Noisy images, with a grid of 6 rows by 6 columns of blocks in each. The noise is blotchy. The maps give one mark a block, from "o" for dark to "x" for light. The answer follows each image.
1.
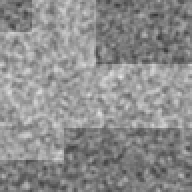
o x x o o o
x x x o o o
x x x x x x
x x x x x x
x x o o o o
o o o o o o
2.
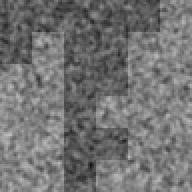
o o o o o x
o x o o x x
x x o o x x
x x o x x x
x x o o x x
x x o x x x
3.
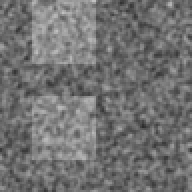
o x x o o o
o x x o o o
o o o o o o
o x x o o o
o x x o o o
o o o o o o
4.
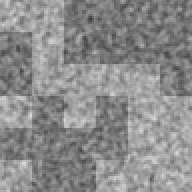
x x o o o o
o x o o o o
o x x x x o
x o x o x x
o o o o x x
x o o x x x
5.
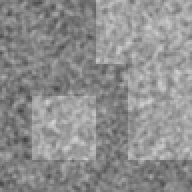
o o o x x x
o o o x x x
o o o o x x
o x x o x x
o x x o x x
o o o o o o
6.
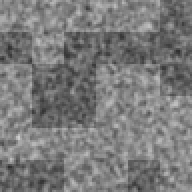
x x x x x o
o x o o o o
x o o x x o
x o o x x x
x x x x x x
o o x x o x
